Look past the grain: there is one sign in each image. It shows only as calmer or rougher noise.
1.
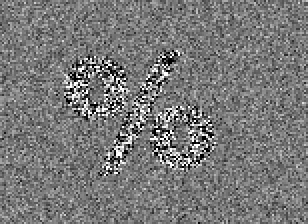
percent sign
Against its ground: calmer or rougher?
rougher
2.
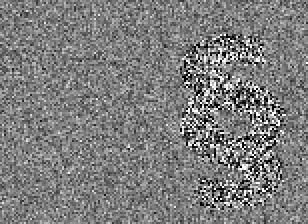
section sign
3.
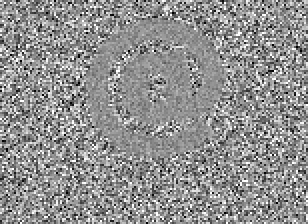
at sign
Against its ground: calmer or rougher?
calmer
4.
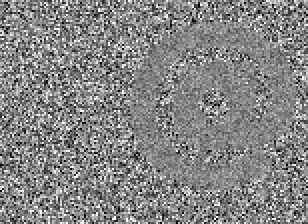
at sign
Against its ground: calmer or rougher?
calmer
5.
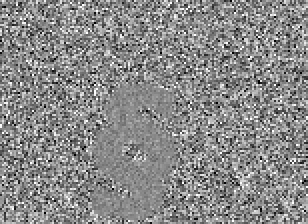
section sign
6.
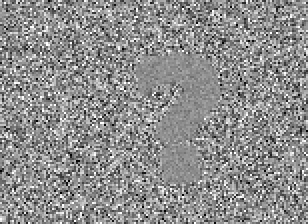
question mark
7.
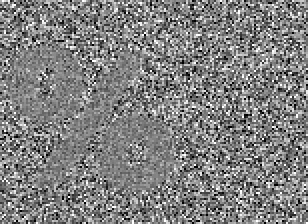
percent sign
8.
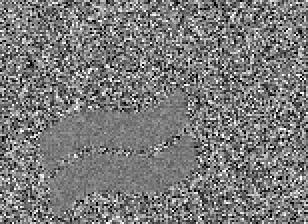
approximately sign
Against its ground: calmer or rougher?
calmer
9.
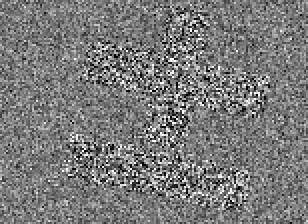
plus-minus sign
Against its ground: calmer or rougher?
rougher
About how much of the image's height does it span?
nearly all
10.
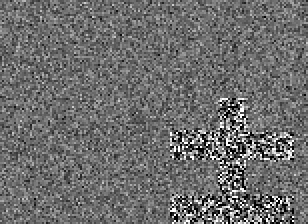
plus-minus sign
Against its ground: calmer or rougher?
rougher
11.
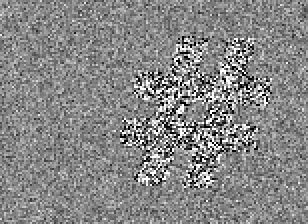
hash sign
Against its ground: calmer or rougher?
rougher
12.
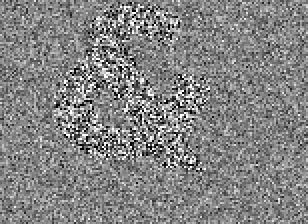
ampersand
